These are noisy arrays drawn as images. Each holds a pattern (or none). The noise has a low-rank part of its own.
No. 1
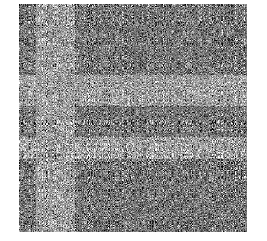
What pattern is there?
bands of rows crossing bands of columns
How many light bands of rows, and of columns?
2 and 1
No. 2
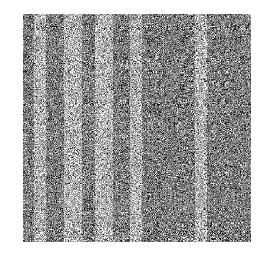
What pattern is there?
bands of columns
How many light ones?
5
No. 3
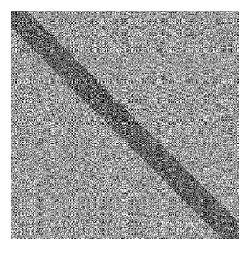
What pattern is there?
a diagonal band
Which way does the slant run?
top left to bottom right
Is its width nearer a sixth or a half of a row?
a sixth
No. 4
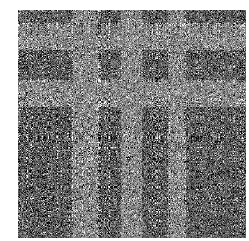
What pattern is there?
bands of rows crossing bands of columns
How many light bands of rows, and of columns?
2 and 3
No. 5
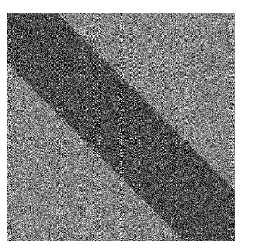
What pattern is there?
a diagonal band
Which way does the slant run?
top left to bottom right
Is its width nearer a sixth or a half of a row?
a half
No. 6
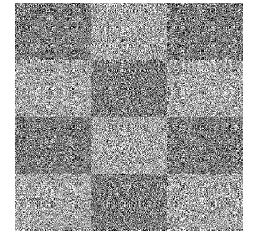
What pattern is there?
a checkerboard
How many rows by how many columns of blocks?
4 by 3
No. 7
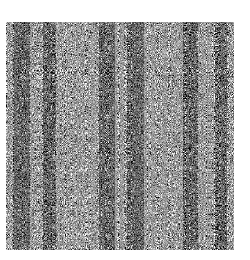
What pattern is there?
bands of columns
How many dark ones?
6
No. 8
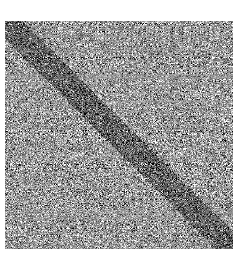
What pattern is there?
a diagonal band
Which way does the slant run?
top left to bottom right
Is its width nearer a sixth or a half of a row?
a sixth
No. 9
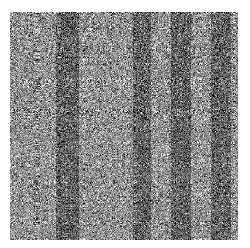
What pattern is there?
bands of columns
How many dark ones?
4
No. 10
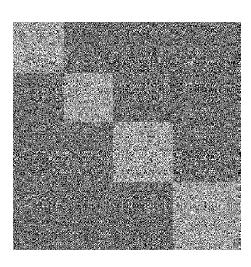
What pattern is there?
blocks along the diagonal
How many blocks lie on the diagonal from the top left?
4
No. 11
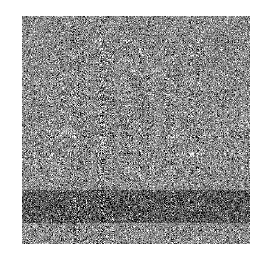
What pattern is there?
one band of rows
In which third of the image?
bottom
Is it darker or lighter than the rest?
darker
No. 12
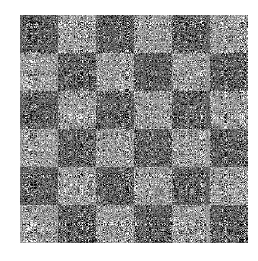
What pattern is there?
a checkerboard
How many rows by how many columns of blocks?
6 by 6
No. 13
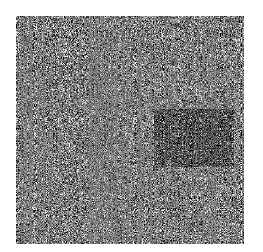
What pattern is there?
one block
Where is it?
middle right
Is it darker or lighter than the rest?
darker
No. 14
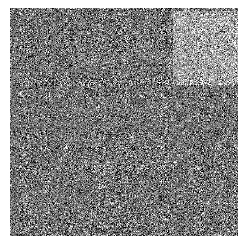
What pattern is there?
one block
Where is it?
top right
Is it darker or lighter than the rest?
lighter
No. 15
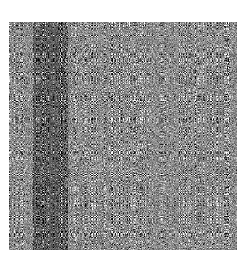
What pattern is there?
one band of columns
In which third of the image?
left
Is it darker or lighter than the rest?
darker
